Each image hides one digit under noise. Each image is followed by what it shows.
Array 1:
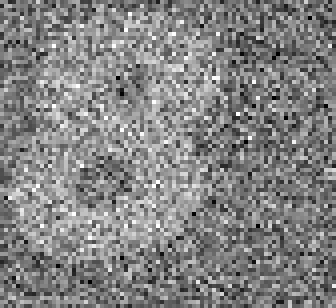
light 8
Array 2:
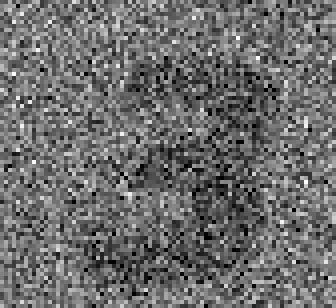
dark 3
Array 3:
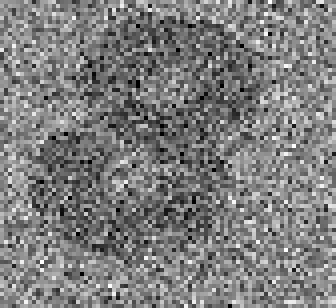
dark 8
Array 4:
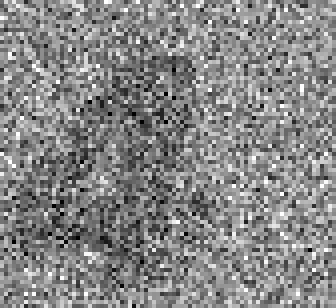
dark 4
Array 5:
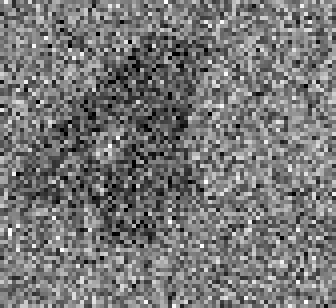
dark 4
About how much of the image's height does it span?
two thirds
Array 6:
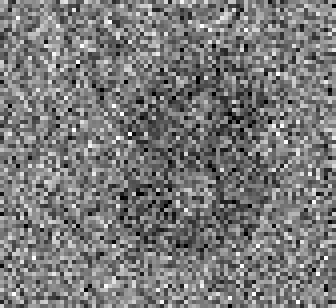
dark 8
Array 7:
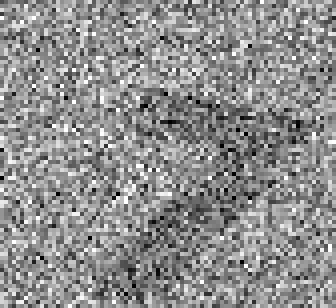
dark 7
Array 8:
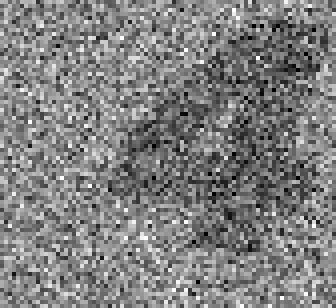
dark 4
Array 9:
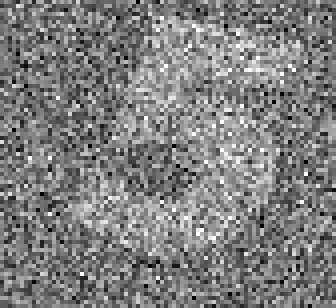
light 5
